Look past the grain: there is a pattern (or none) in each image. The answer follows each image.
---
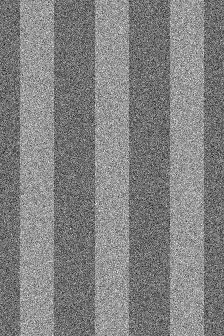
vertical stripes
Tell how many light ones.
3
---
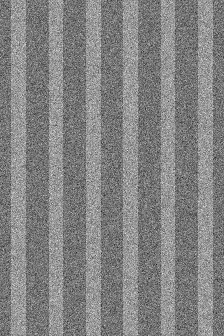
vertical stripes
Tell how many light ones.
6
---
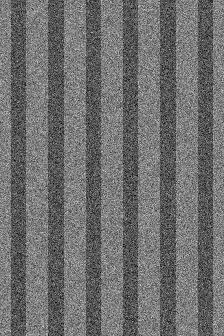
vertical stripes
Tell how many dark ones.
6
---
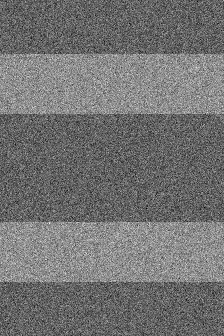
horizontal stripes
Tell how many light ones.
2
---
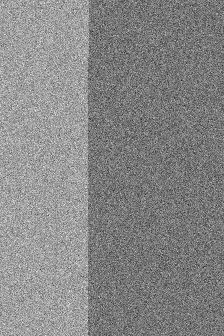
a sharp edge
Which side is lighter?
left
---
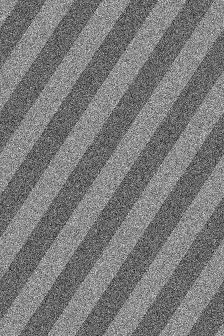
diagonal stripes
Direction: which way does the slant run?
bottom left to top right
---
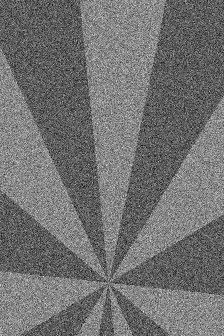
spokes from one point
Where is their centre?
bottom middle
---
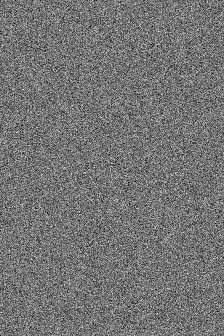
only noise
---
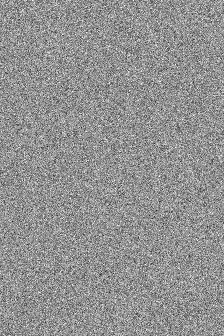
only noise
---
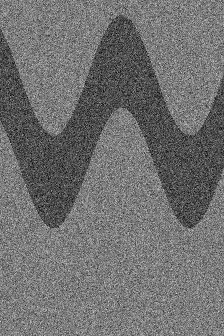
a wavy band
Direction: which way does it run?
left to right
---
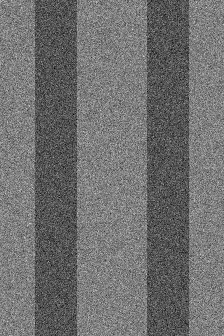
vertical stripes
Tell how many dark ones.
2
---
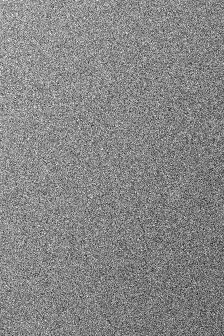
a smooth slope
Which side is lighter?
top left
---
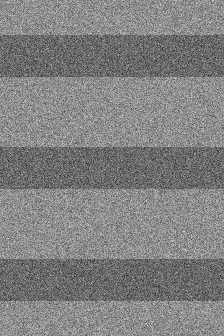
horizontal stripes
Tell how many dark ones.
3
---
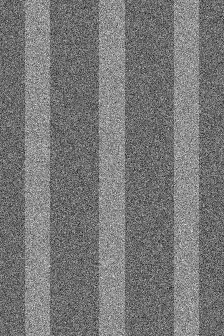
vertical stripes
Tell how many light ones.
3
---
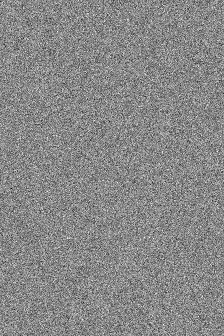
only noise
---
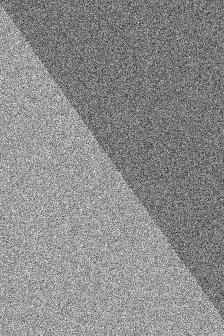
a sharp edge
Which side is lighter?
bottom left
